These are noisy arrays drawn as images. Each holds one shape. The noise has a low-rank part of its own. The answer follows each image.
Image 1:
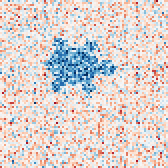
turtle
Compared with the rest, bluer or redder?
bluer
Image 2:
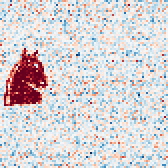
chess knight
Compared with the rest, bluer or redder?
redder
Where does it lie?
middle left
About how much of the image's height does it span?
a third
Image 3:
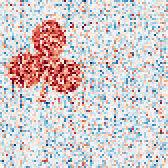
club
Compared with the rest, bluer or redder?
redder
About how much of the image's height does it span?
half
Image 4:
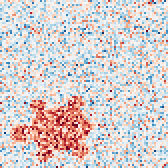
turtle
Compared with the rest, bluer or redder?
redder
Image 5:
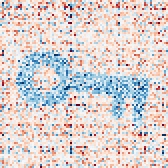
key
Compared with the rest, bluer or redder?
bluer
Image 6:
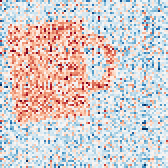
cup
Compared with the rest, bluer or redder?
redder
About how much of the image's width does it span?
two thirds
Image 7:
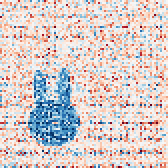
rabbit's head
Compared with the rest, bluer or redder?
bluer
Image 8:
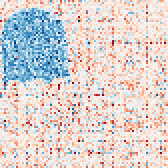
ghost
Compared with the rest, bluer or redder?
bluer
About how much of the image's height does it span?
half
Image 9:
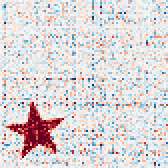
star
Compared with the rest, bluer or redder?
redder
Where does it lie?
bottom left
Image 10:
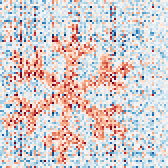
snowflake
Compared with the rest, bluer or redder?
redder
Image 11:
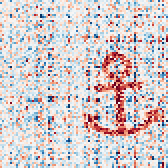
anchor
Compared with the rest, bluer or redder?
redder
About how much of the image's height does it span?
half
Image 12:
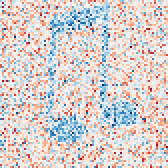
pair of musical notes
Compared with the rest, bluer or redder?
bluer
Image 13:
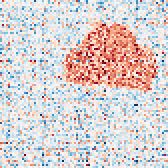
cloud
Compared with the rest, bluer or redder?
redder
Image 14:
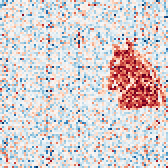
chess knight
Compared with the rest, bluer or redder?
redder
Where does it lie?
middle right
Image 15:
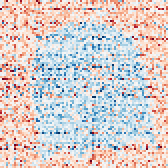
ghost
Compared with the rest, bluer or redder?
bluer
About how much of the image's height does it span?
nearly all
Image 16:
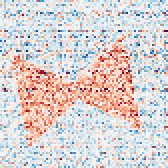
bow tie
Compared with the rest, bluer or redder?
redder
